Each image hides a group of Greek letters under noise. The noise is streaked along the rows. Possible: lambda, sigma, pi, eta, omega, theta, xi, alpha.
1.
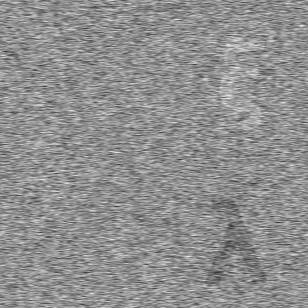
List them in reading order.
top right: light xi; bottom right: dark lambda
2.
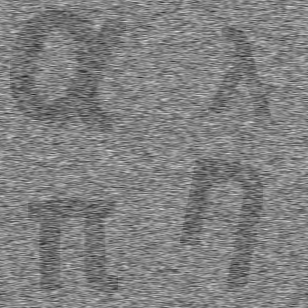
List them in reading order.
top left: dark alpha; top right: dark lambda; bottom left: dark pi; bottom right: dark eta
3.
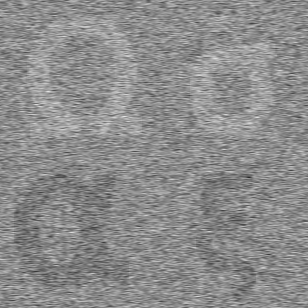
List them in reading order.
top left: light omega; top right: light sigma; bottom left: dark alpha; bottom right: dark xi
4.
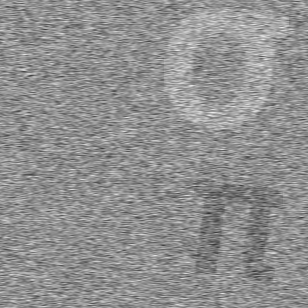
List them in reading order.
top right: light sigma; bottom right: dark pi
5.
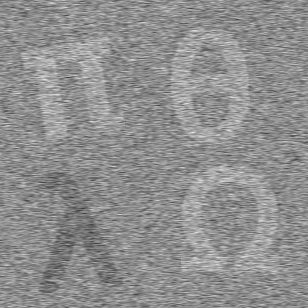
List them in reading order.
top left: light pi; top right: light theta; bottom left: dark lambda; bottom right: light omega
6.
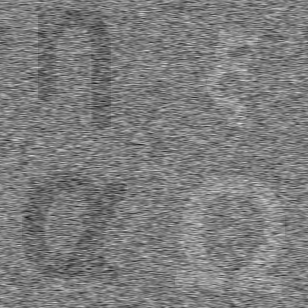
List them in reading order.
top left: dark eta; top right: light xi; bottom left: dark alpha; bottom right: light omega
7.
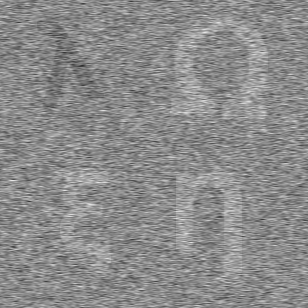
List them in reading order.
top left: dark lambda; top right: light omega; bottom left: light xi; bottom right: light eta
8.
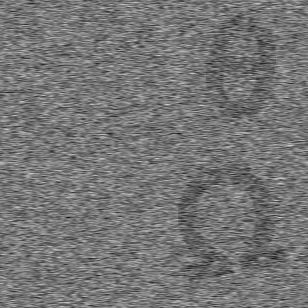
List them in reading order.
top right: dark theta; bottom right: dark omega
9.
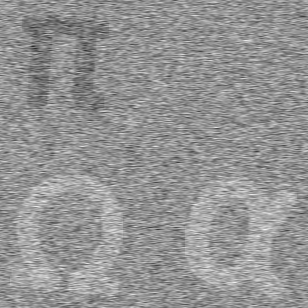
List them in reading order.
top left: dark pi; bottom left: light omega; bottom right: light alpha
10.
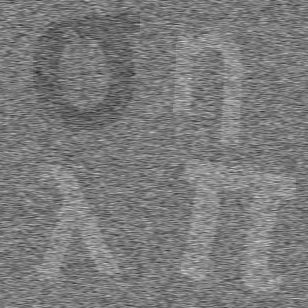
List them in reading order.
top left: dark sigma; top right: light eta; bottom left: light lambda; bottom right: light pi
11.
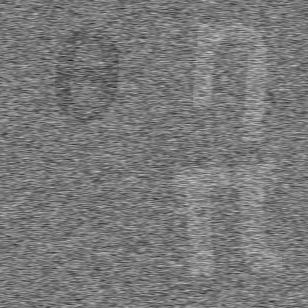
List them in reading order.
top left: dark theta; top right: light eta; bottom right: light pi
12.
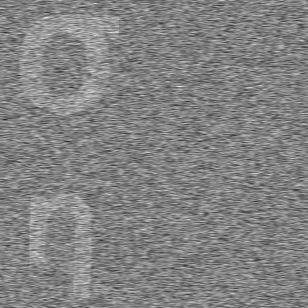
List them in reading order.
top left: light sigma; bottom left: light eta
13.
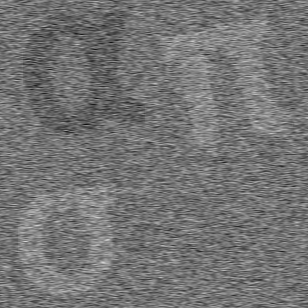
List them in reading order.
top left: dark alpha; top right: light pi; bottom left: light sigma
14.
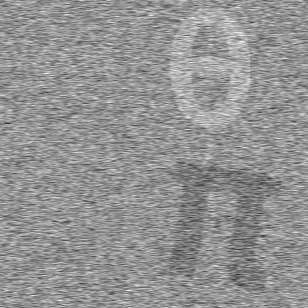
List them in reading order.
top right: light theta; bottom right: dark pi
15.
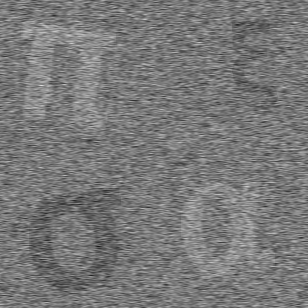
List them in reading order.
top left: light pi; top right: dark xi; bottom left: dark sigma; bottom right: light alpha
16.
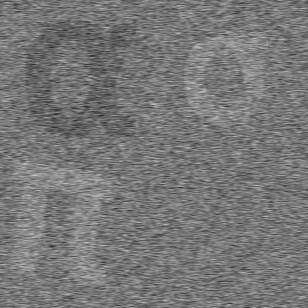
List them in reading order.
top left: dark alpha; top right: light sigma; bottom left: light pi
